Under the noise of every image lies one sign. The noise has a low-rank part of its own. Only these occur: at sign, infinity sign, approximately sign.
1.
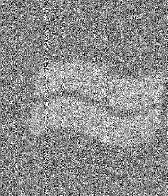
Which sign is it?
approximately sign
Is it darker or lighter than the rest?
lighter
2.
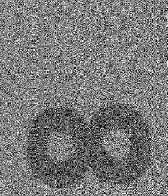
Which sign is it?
infinity sign
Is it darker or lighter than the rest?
darker
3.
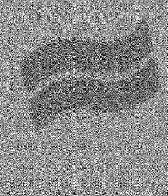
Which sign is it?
approximately sign
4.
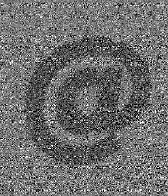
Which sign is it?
at sign
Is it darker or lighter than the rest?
darker
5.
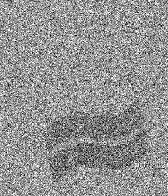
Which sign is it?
approximately sign
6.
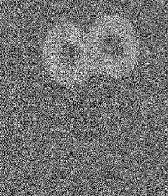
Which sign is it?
infinity sign
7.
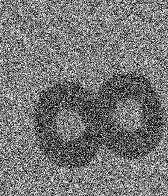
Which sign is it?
infinity sign
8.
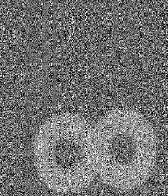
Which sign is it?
infinity sign
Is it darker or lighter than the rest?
lighter
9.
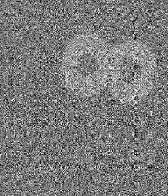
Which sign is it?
infinity sign
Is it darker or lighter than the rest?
lighter
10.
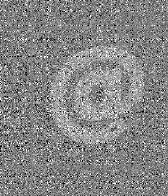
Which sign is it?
at sign
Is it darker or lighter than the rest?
lighter
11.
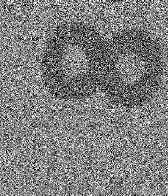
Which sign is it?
infinity sign
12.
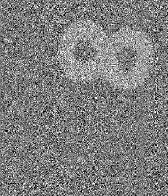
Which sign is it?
infinity sign
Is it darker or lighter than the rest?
lighter
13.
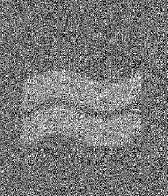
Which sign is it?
approximately sign
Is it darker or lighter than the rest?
lighter
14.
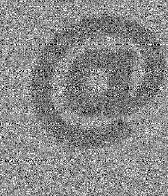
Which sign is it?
at sign
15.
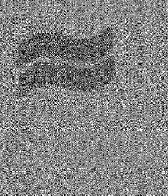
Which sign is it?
approximately sign
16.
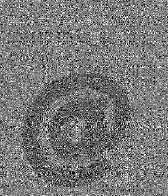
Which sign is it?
at sign
